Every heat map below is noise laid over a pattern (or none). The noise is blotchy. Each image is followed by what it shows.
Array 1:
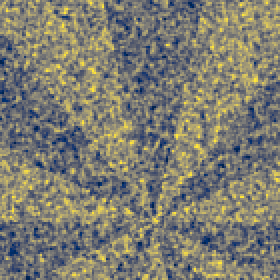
spokes from one point
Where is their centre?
bottom middle
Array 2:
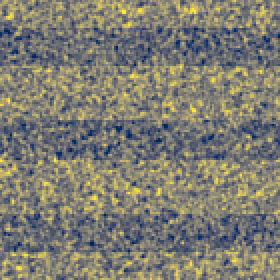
horizontal stripes
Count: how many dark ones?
3
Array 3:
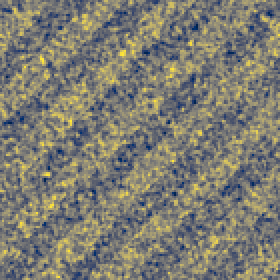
diagonal stripes
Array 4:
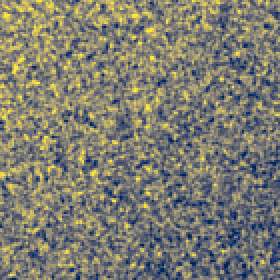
a smooth slope
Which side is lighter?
top left
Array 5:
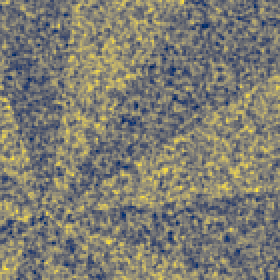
spokes from one point
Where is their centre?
bottom left
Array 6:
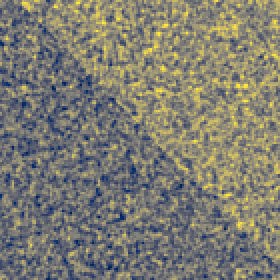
a sharp edge
